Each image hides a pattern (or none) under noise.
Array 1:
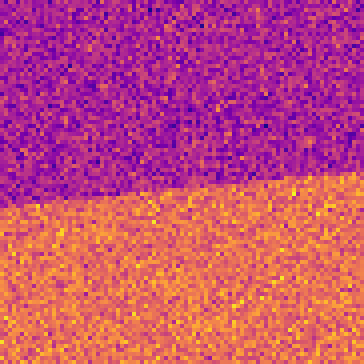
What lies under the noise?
a sharp edge
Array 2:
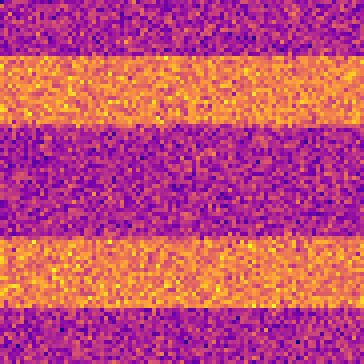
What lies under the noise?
horizontal stripes
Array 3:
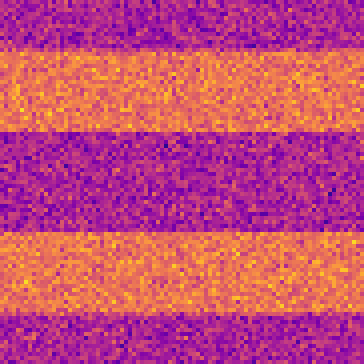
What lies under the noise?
horizontal stripes
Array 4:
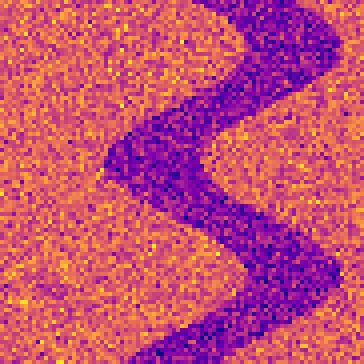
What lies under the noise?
a wavy band
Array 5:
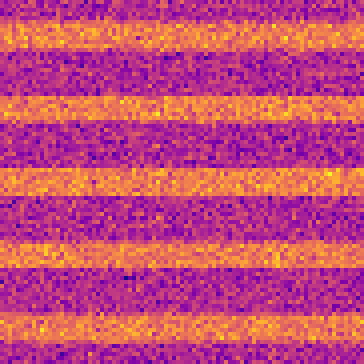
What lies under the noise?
horizontal stripes
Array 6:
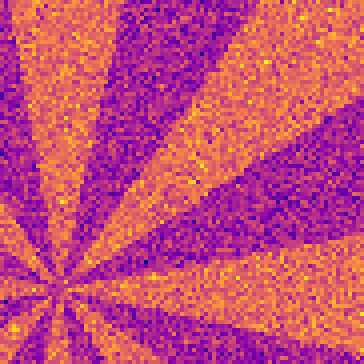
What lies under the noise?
spokes from one point
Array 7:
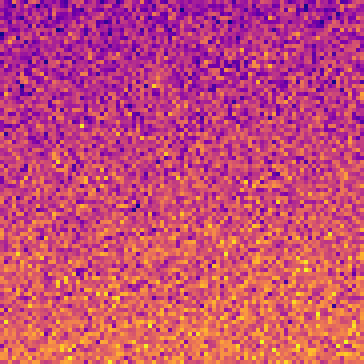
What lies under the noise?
a smooth slope
